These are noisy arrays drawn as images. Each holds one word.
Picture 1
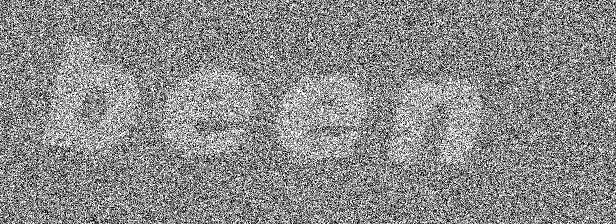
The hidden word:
been
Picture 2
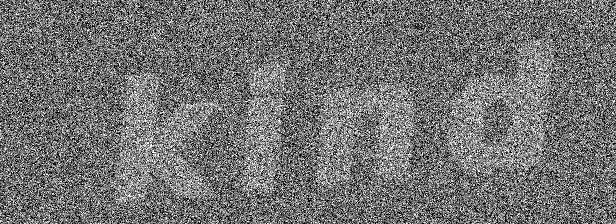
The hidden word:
kind
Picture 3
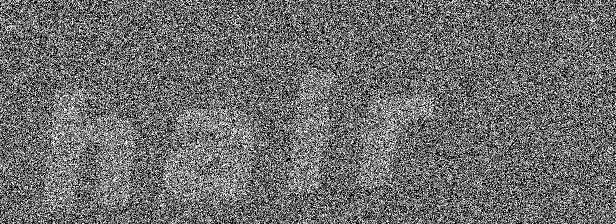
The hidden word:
hair
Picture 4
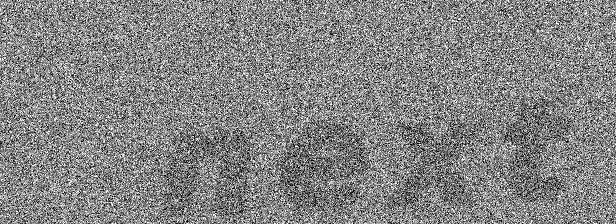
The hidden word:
next
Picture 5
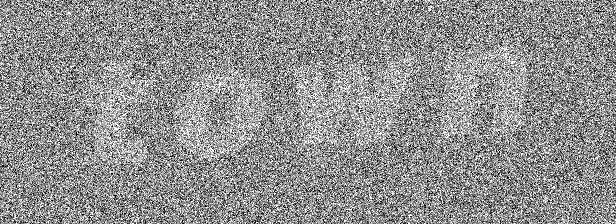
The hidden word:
town
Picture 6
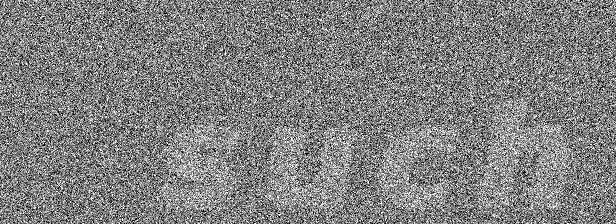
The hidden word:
such
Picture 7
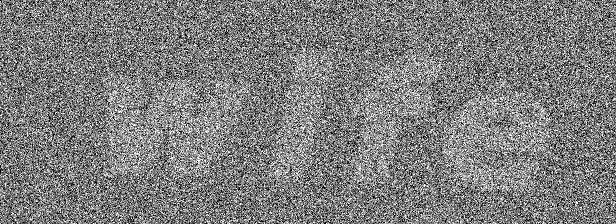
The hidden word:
wife
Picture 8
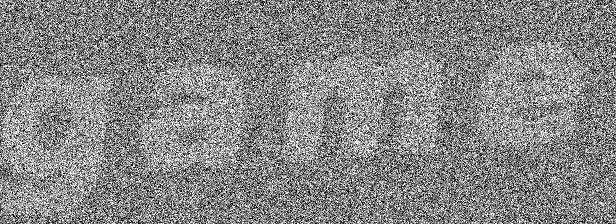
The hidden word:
game
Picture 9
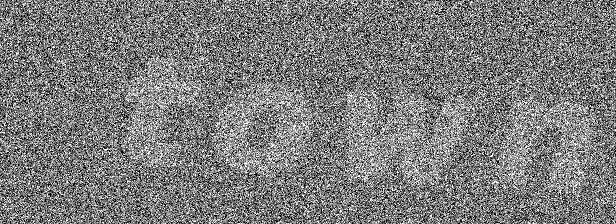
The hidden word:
town
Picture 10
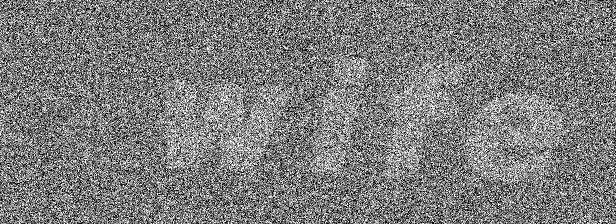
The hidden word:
wife
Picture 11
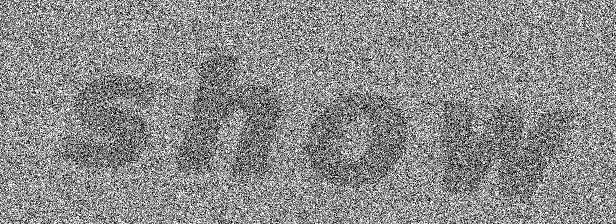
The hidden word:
show
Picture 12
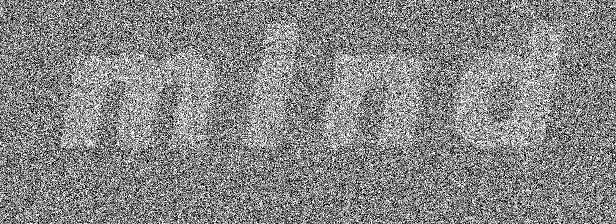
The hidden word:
mind
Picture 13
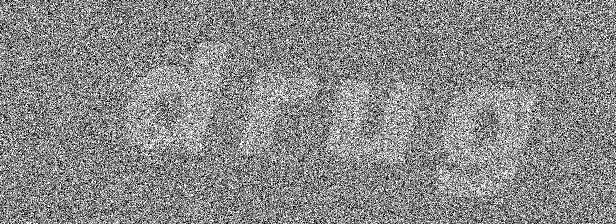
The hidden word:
drug
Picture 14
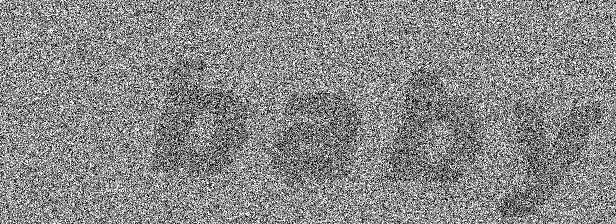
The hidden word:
baby
